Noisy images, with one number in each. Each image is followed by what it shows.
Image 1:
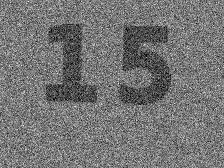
15
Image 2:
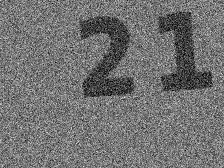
21
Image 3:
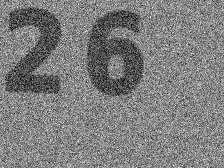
26
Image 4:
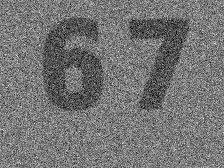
67
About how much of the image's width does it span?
two thirds
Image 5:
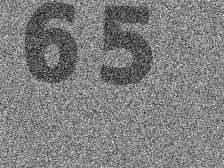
65
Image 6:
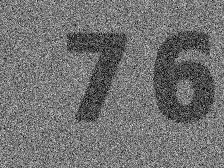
76
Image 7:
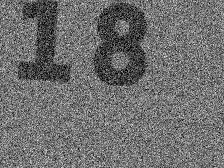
18
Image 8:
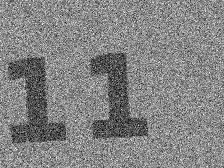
11
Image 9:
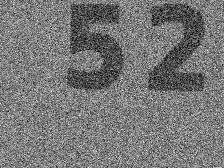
52
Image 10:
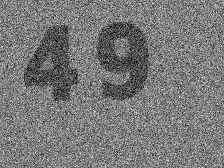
49
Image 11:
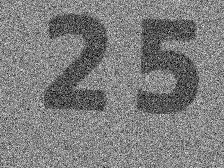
25
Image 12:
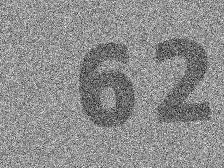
62
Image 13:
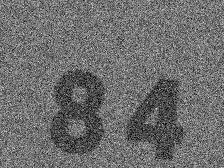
84
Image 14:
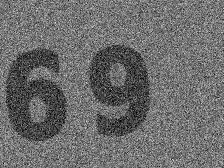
69
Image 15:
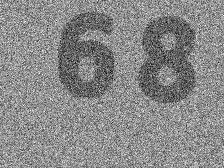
68
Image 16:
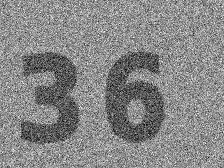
36
